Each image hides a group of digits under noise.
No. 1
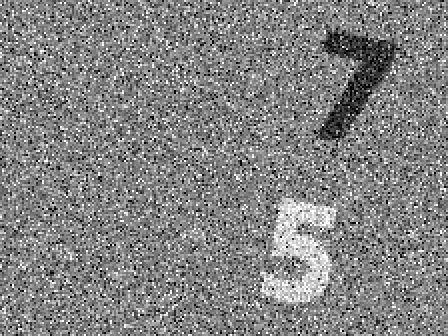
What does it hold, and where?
top right: dark 7; bottom right: light 5
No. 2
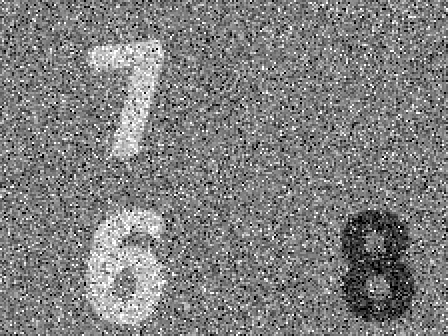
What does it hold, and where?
top left: light 7; bottom left: light 6; bottom right: dark 8
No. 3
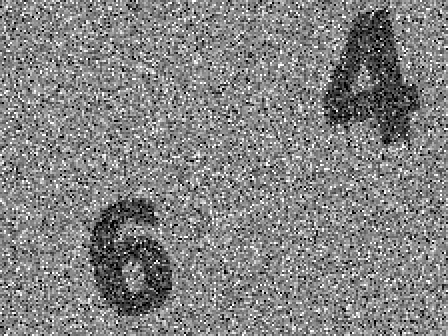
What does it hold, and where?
top right: dark 4; bottom left: dark 6
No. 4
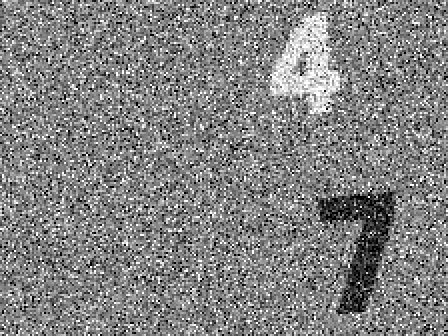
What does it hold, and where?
top right: light 4; bottom right: dark 7
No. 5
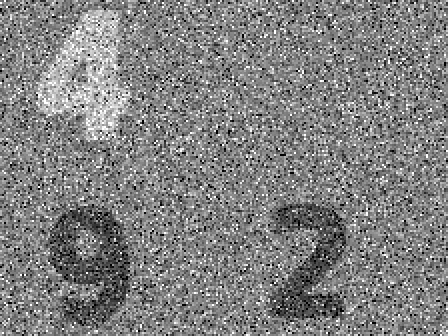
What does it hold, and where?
top left: light 4; bottom left: dark 9; bottom right: dark 2
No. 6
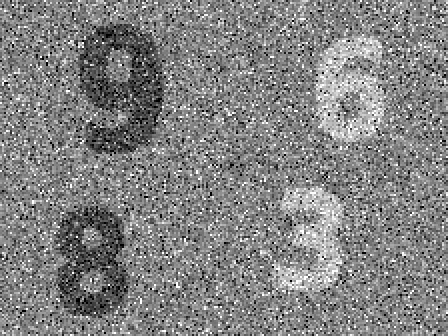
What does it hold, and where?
top left: dark 9; top right: light 6; bottom left: dark 8; bottom right: light 3
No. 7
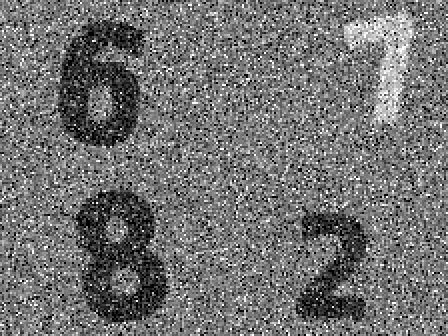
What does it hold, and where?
top left: dark 6; top right: light 7; bottom left: dark 8; bottom right: dark 2
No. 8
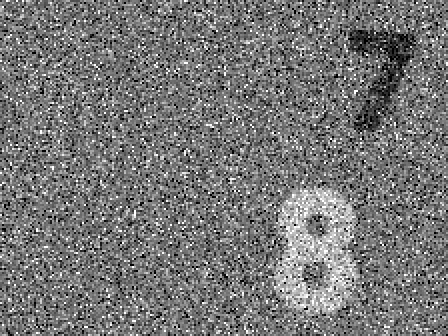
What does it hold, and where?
top right: dark 7; bottom right: light 8
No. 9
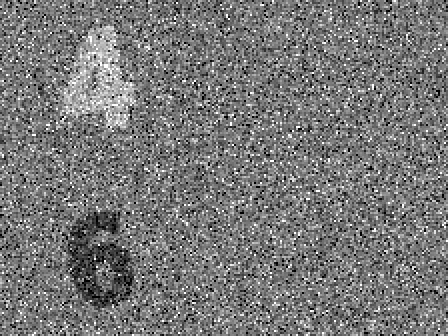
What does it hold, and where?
top left: light 4; bottom left: dark 6
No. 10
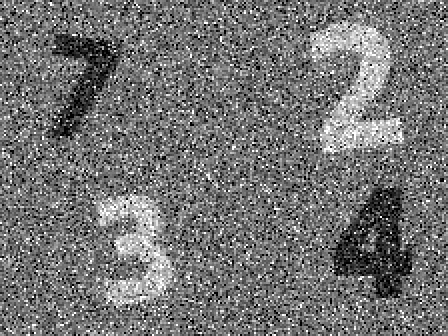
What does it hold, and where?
top left: dark 7; top right: light 2; bottom left: light 3; bottom right: dark 4
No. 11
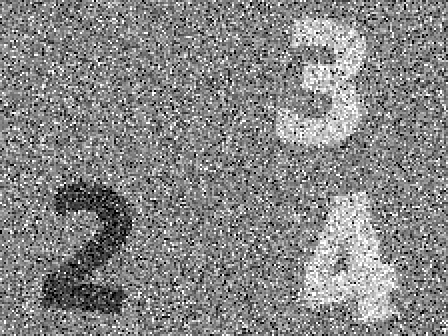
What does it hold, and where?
top right: light 3; bottom left: dark 2; bottom right: light 4
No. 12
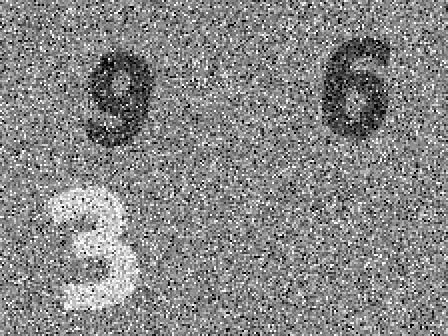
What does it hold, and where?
top left: dark 9; top right: dark 6; bottom left: light 3
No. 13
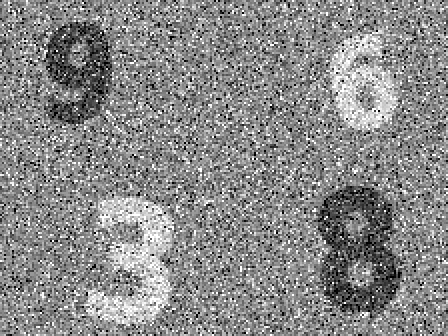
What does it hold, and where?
top left: dark 9; top right: light 6; bottom left: light 3; bottom right: dark 8
